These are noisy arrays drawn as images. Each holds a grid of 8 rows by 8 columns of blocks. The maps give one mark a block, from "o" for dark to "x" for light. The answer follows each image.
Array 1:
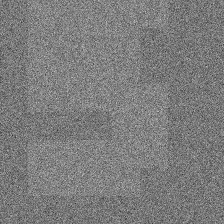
o x x x x x o o
o x x x x o o o
o x x x x o o o
o x x x x x o o
o o o o x x o o
o x x x x x o o
o x x x x o o o
o o o o o o o o
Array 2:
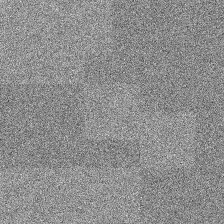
x x x x o o o o
x x x x o o o o
x x x o o o o o
o o o x x o o o
o o o x x x x o
o o o o o x x o
x x x x x o o o
x x x x x o o o
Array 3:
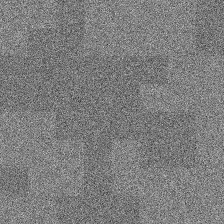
x x o x x x x o
x o o x x x x o
o o o o o o x x
o o o o o x x x
x x o o o o o x
x x x o x o o x
o x x o x x x x
x x o o o x x x
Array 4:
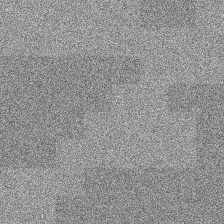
x x x x x o o x
x x x x x x x x
o o o o o x x x
o o o o x x o o
o o o x x x x o
o o x x x x x o
x x x o o o o o
x x o o o o o o
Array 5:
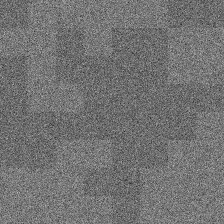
o x x x x x o o
x x o x o o x x
o x o o o o x x
o x x o o o o o
o o o o o o o x
o o x x o o x x
x x x o o x x x
x x x x o x x x
